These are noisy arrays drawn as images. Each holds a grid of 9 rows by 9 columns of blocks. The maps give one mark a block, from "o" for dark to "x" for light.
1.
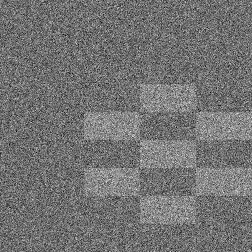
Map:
o o o o o o o o o
o o o o o o o o o
o o o o o o o o o
o o o o o x x o o
o o o x x o o x x
o o o o o x x o o
o o o x x o o x x
o o o o o x x o o
o o o o o o o o o
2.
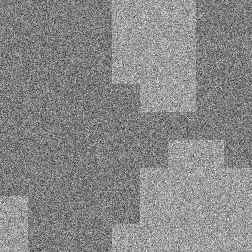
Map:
o o o o x x x o o
o o o o x x x o o
o o o o x x x o o
o o o o o x x o o
o o o o o o o o o
o o o o o o x x o
o o o o o x x x x
x o o o o x x x x
x o o o x x x x x
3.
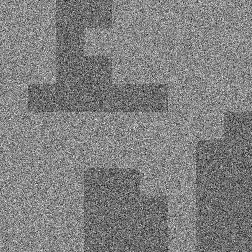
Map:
x x o o x x x x x
x x o x x x x x x
x x o o x x x x x
x o o o o o x x x
x x x x x x x x o
x x x x x x x o o
x x x o o x x o o
x x x o o o x o o
x x x o o o x o o
